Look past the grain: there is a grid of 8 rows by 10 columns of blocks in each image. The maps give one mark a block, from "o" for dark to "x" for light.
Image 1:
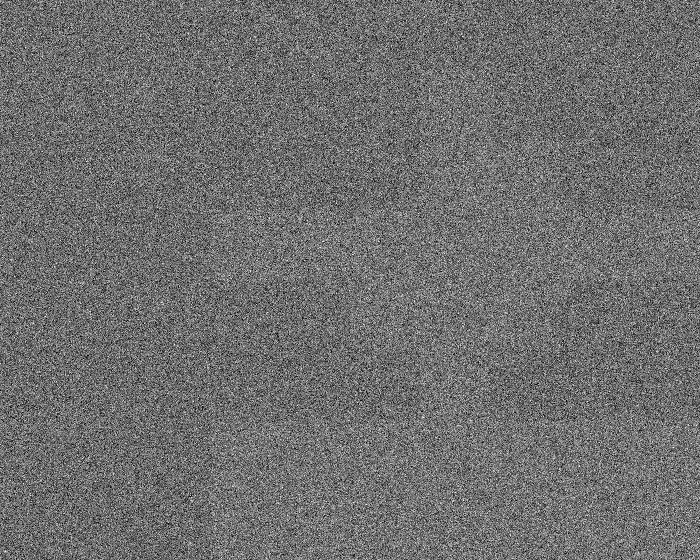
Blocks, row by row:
o o o o o o o o o o
o o o o o o x o o o
o o o o o o x x o o
o o o x x x x x x x
o o o o o x x x o o
o o o o o o x o o o
o o o x x x x x x x
o o o x x x x x x x
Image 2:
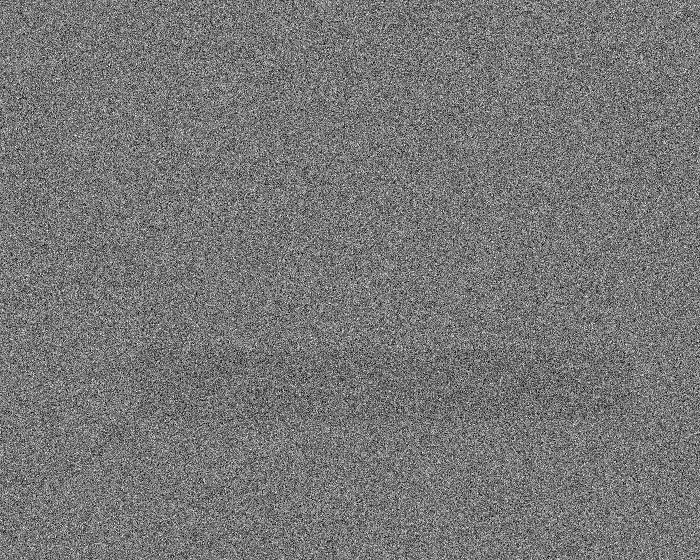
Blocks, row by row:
x x x x x x x x x x
x x x x x x x x x x
x x x x x x x x x x
x x x x x x x x x x
x x x x x x x x x x
x x o o o o o o o x
x x x x x x x x x x
x x x x x x x x x x
